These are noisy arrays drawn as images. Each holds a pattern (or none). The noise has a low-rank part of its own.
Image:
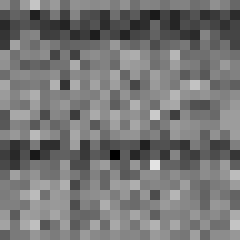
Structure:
bands of rows
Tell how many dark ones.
2
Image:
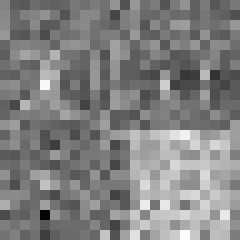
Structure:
one block
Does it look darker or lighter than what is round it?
lighter
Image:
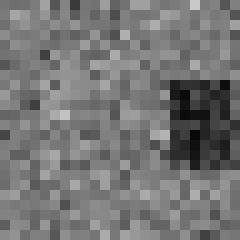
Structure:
one block
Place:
middle right
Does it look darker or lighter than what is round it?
darker
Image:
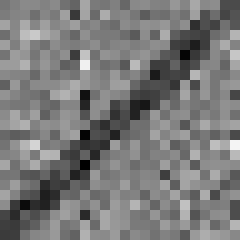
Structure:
a diagonal band
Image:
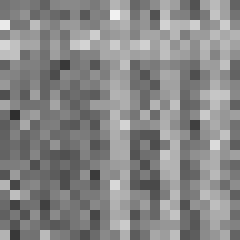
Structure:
bands of rows crossing bands of columns
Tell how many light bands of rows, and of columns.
1 and 3
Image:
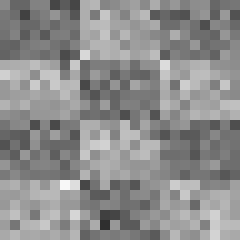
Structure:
a checkerboard
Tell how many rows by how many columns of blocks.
4 by 3
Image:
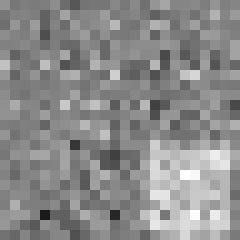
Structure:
one block
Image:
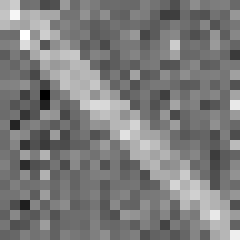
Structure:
a diagonal band
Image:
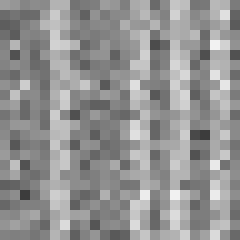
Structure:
bands of columns
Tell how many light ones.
4
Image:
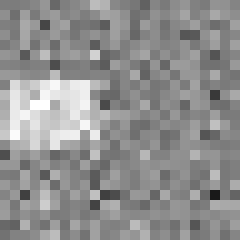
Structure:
one block
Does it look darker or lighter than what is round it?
lighter
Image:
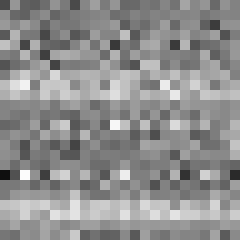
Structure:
bands of rows
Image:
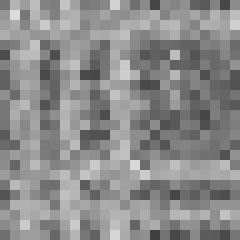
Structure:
bands of rows crossing bands of columns
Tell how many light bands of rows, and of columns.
3 and 3
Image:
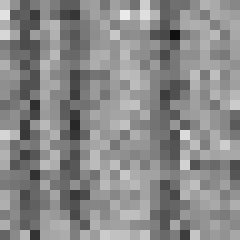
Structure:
bands of columns
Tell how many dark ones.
3
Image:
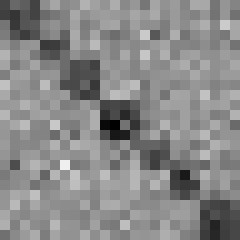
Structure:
blocks along the diagonal
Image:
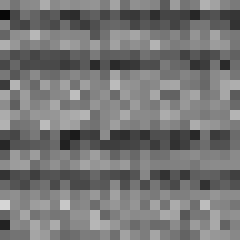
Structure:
bands of rows
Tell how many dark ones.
4
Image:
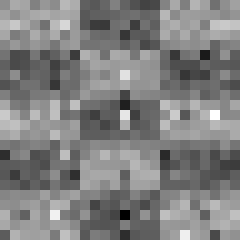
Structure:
a checkerboard
